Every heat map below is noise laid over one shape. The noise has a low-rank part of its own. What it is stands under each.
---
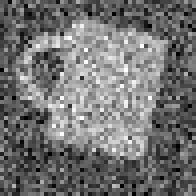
cup
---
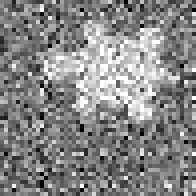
turtle
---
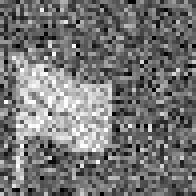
flag
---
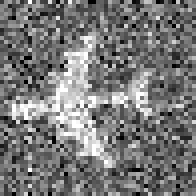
airplane
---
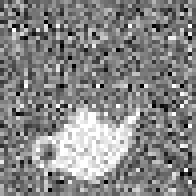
teapot
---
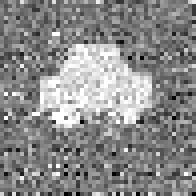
car
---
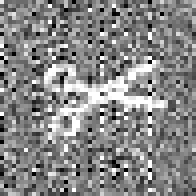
pair of scissors
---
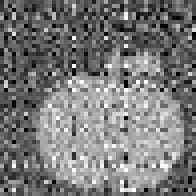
apple
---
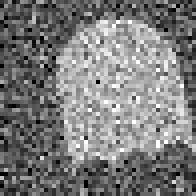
ghost
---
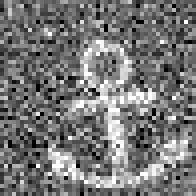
anchor
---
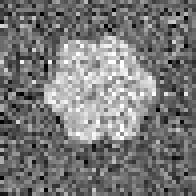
flower
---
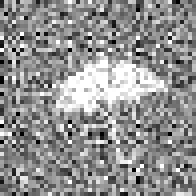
umbrella
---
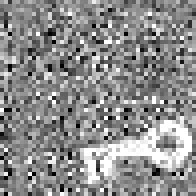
key
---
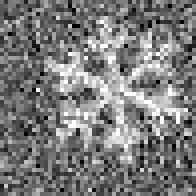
snowflake
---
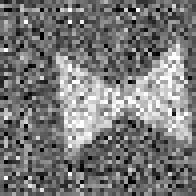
bow tie
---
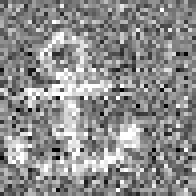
anchor
